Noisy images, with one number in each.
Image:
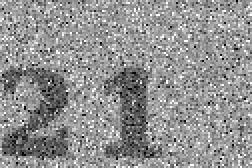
21
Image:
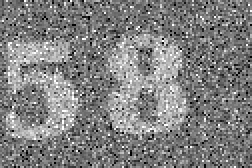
58
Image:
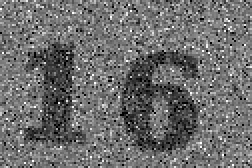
16
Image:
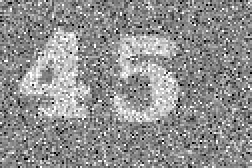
45
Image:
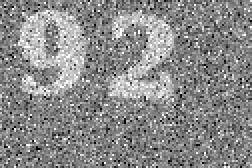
92
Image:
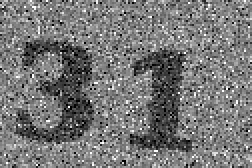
31
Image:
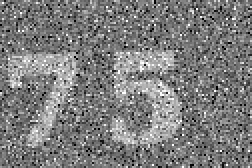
75
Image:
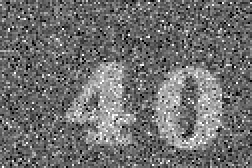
40
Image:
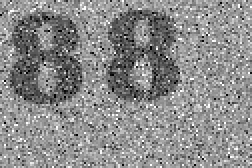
88
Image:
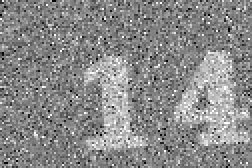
14
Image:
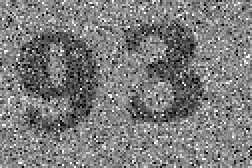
93
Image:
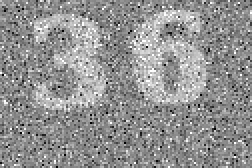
36
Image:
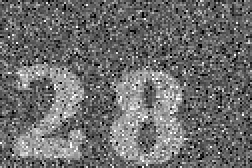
28
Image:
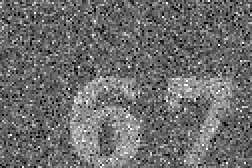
67
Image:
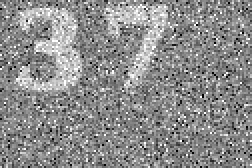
37
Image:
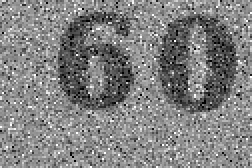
60
